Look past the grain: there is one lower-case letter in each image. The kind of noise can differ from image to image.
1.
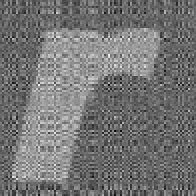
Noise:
low rank plus noise
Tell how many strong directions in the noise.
one
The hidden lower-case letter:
r
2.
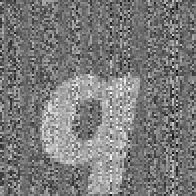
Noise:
columns of uneven size
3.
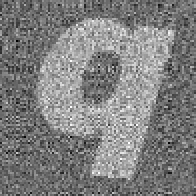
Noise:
low rank plus noise
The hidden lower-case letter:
q
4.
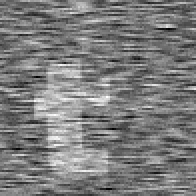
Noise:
streaked along the rows
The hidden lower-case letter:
t
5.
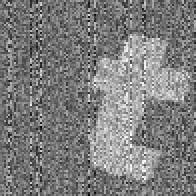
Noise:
columns of uneven size
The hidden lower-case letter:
t
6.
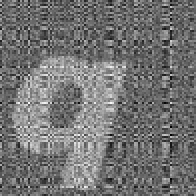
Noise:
low rank plus noise
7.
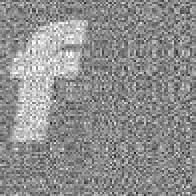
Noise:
low rank plus noise
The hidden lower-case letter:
f
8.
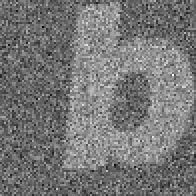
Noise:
independent entries
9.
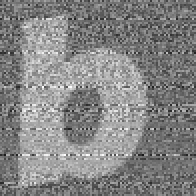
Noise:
rows of uneven size
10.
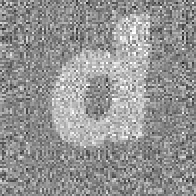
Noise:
low rank plus noise
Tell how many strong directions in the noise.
three or four
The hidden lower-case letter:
d
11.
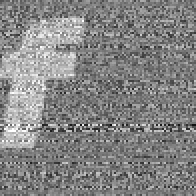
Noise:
rows of uneven size
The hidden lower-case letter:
f
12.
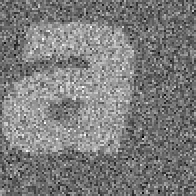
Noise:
independent entries
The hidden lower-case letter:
a
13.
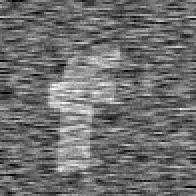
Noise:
streaked along the rows
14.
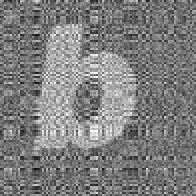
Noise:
low rank plus noise
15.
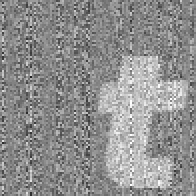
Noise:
columns of uneven size
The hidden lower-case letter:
t
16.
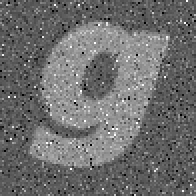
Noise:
heavy tails
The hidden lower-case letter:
g
